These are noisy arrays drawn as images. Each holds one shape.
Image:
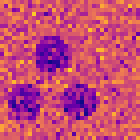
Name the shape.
three dots
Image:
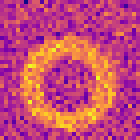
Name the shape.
ring
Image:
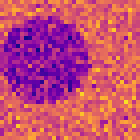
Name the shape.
disc
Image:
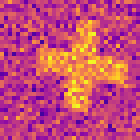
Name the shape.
cross
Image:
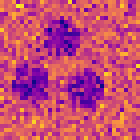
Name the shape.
three dots
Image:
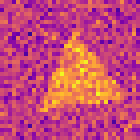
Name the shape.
triangle
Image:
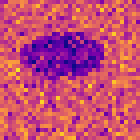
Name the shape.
ellipse
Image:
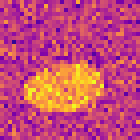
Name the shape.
ellipse
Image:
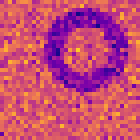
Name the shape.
ring
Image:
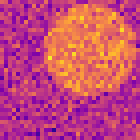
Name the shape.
disc
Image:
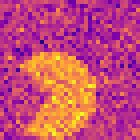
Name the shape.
disc with a wedge cut out
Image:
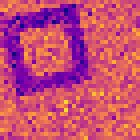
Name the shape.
square frame
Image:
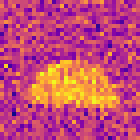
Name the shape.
half disc
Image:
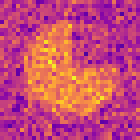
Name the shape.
disc with a wedge cut out
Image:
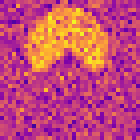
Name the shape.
disc with a wedge cut out
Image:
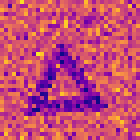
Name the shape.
triangle frame
